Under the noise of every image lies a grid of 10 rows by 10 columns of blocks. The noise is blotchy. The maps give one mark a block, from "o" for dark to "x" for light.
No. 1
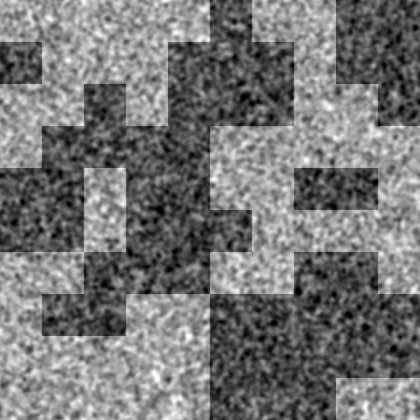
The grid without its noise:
x x x x x o x x o o
o x x x o o o x o o
x x o x o o o x x o
x o o o o x x x x x
o o x o o x x o o x
o o x o o o x x x x
x x o o o x x o o x
x o o x x o o o o o
x x x x x o o o o o
x x x x x o o o x x
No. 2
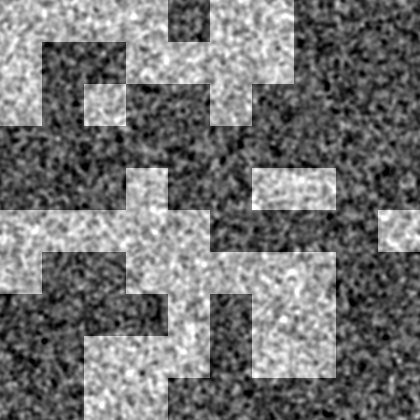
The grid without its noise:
x x x x o x x o o o
x o o x x x x o o o
x o x o o x o o o o
o o o o o o o o o o
o o o x o o x x o o
x x x x x o o o o x
x o o x x x x x o o
o o o o x o x x o o
o o x x x o x x o o
o o x x o o o o o o
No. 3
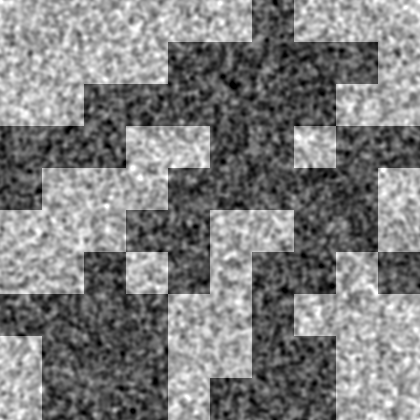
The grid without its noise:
x x x x x x o x x x
x x x x o o o o o x
x x o o o o o o x x
o o o x x o o x o o
o x x x o o o o o x
x x x o o x x o o x
x x o x o x o o x o
o o o o x x o x x x
x o o o x x o o x x
x o o o x o o o x x
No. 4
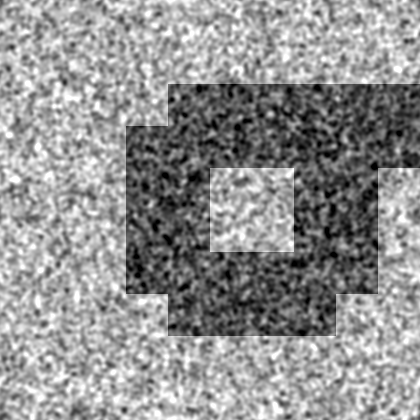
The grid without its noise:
x x x x x x x x x x
x x x x x x x x x x
x x x x o o o o o o
x x x o o o o o o o
x x x o o x x o o x
x x x o o x x o o x
x x x o o o o o o x
x x x x o o o o x x
x x x x x x x x x x
x x x x x x x x x x
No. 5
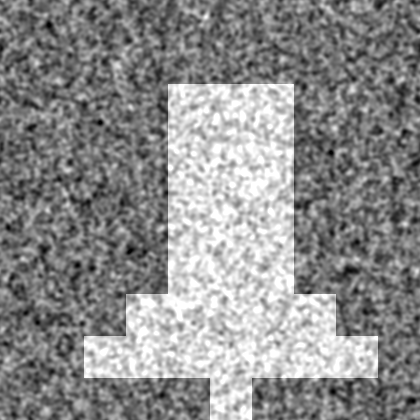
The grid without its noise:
o o o o o o o o o o
o o o o o o o o o o
o o o o x x x o o o
o o o o x x x o o o
o o o o x x x o o o
o o o o x x x o o o
o o o o x x x o o o
o o o x x x x x o o
o o x x x x x x x o
o o o o o x o o o o
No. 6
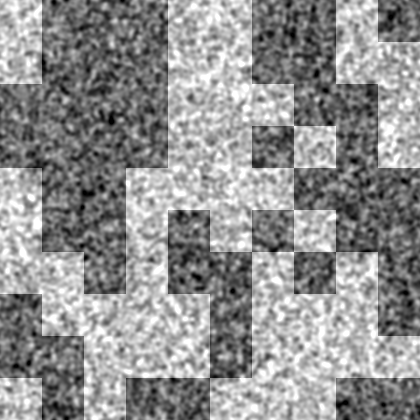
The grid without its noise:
x o o o x x o o x o
x o o o x x o o x x
o o o o x x x o o x
o o o o x x o x o x
x o o x x x x o o o
x o o x o x o x o o
x x o x o o x o x o
o x x x x o x x x o
o o x x x o x x x x
x o x o o x x x o o
